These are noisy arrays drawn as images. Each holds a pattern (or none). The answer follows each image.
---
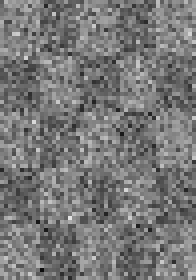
a checkerboard
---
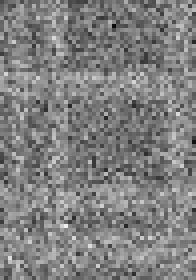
bands of rows crossing bands of columns
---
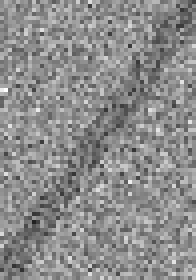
a diagonal band
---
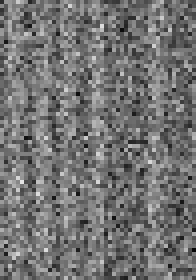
bands of columns
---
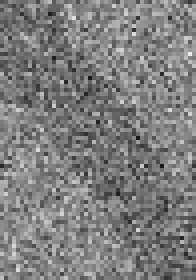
a diagonal band
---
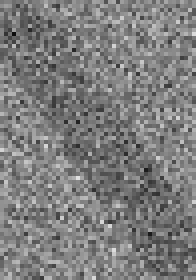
a diagonal band
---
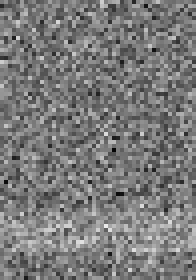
one band of rows
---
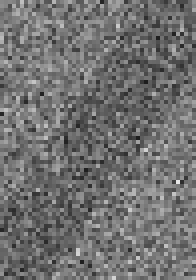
a diagonal band
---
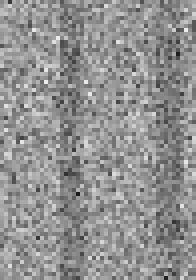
bands of columns
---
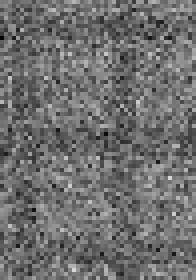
bands of rows crossing bands of columns
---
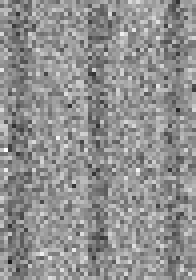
bands of columns
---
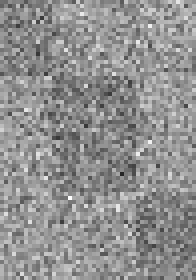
blocks along the diagonal
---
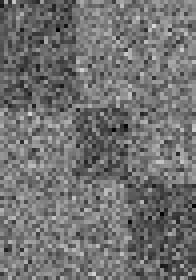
blocks along the diagonal
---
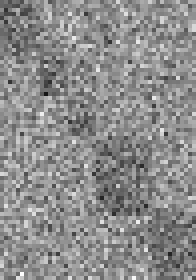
blocks along the diagonal
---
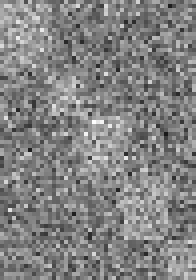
blocks along the diagonal
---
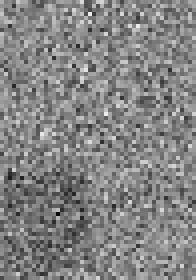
one block
